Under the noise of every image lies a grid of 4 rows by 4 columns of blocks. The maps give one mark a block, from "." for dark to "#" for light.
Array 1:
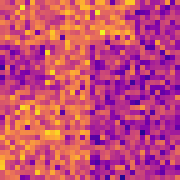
# # # .
. # . .
# # . .
# # . .
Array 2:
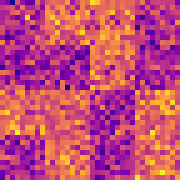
. # # .
. . # .
# # . #
. # . #
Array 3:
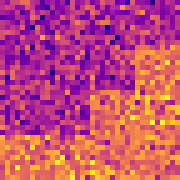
. . . .
. . . #
. . # #
# # # #
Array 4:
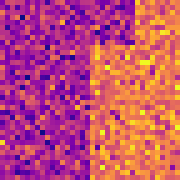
. . . #
. . # #
. . # #
. . # #
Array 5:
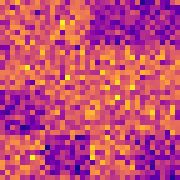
# # . .
# # # #
. # # #
# . # .
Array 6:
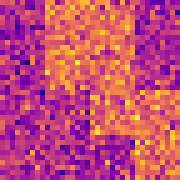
. # # .
. # # .
. . # #
. . . #
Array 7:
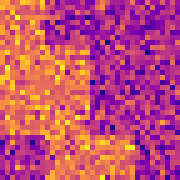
# . . .
# # . .
# # . .
. # # .
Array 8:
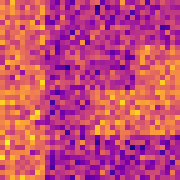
# . . .
# . . #
# . # #
# . . .
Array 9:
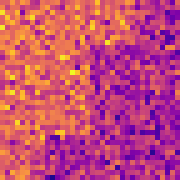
# # # .
# # . .
# # . .
# . . .
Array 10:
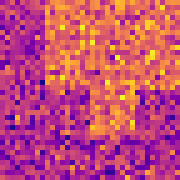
. # # #
. # # #
. . # .
. . . .
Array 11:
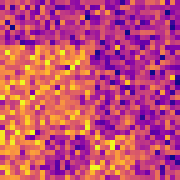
. . . .
# # . .
# # . .
# . # .
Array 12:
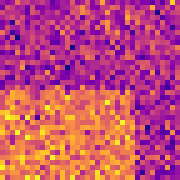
. . . .
. . . .
# # # .
# # # .
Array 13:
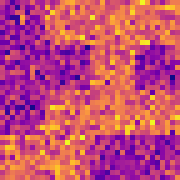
. # # #
. . # .
. # # #
# # . .
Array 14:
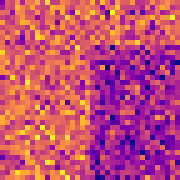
# # # #
# # . .
# # . .
# # . .
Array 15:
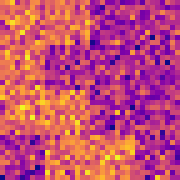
# # . .
# . . .
# # . .
. # # .
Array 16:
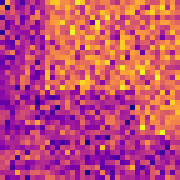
. # # #
. # # #
. . . #
. . . .
